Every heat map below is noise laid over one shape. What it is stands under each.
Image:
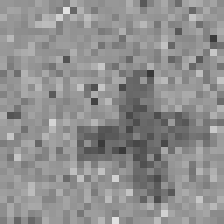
dark cross
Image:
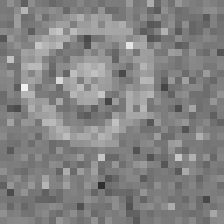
light bullseye
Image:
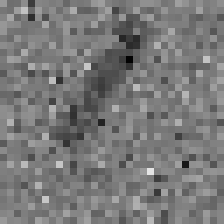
dark bar
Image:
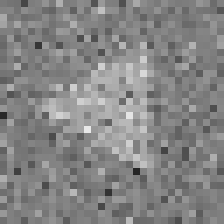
light triangle
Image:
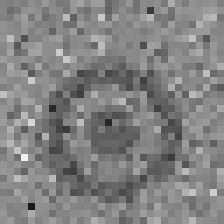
dark bullseye
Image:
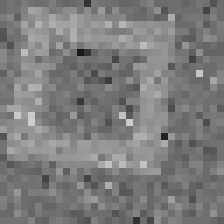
light square frame
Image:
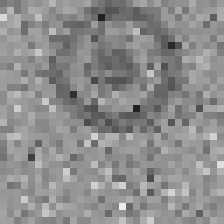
dark bullseye
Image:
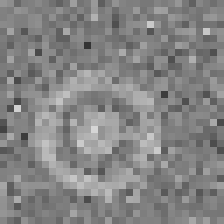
light bullseye
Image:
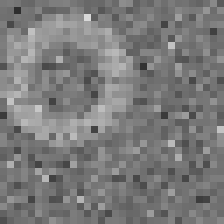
light ring
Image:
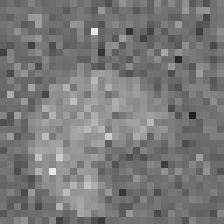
light disc with a wedge cut out
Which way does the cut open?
down and right
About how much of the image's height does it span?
two thirds
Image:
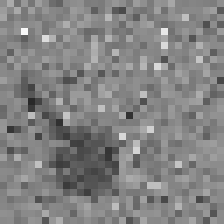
dark lollipop
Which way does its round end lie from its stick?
down and right
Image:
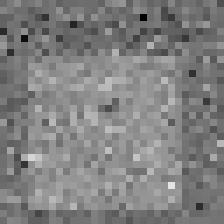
light square
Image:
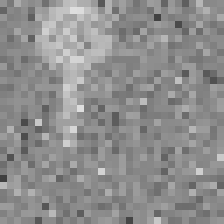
light lollipop
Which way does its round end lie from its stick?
up
